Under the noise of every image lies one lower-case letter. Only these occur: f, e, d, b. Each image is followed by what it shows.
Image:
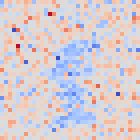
f
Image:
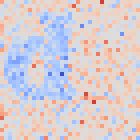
d
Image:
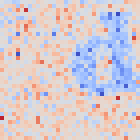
d
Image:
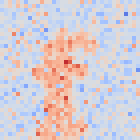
f
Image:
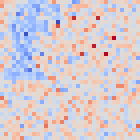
f
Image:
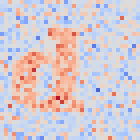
d
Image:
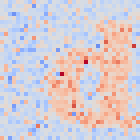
d
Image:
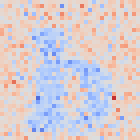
b
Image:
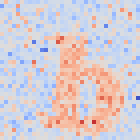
b
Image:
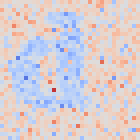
d
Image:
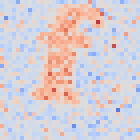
f
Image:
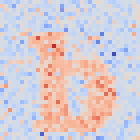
b
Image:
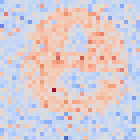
e
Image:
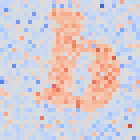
b
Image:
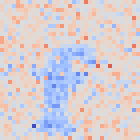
f
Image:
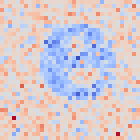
e
